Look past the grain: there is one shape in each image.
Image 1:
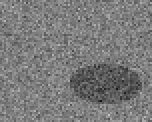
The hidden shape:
ellipse
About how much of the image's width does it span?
half
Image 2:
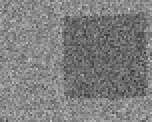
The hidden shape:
square
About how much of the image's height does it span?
two thirds
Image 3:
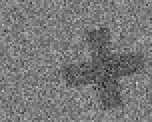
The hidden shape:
cross
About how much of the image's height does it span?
two thirds
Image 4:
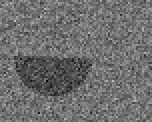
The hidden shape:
half disc
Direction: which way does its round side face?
down
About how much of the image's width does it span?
half
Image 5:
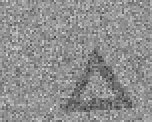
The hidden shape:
triangle frame
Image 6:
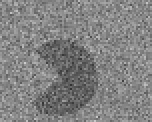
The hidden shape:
disc with a wedge cut out
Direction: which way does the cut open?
left
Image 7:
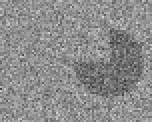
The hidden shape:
disc with a wedge cut out
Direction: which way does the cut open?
up and left
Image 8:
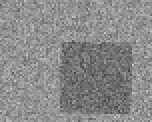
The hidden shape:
square
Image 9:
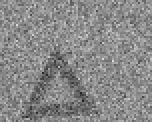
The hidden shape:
triangle frame
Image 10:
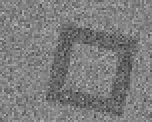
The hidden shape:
square frame
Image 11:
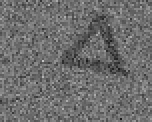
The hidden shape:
triangle frame
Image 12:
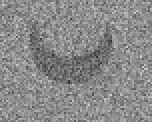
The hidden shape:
crescent
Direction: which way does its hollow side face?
up
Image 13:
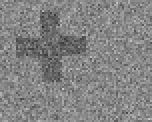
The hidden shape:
cross
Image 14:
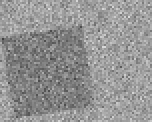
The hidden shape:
square
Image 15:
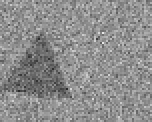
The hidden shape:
triangle
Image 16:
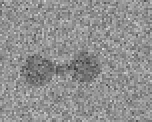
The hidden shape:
dumbbell
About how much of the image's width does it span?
half
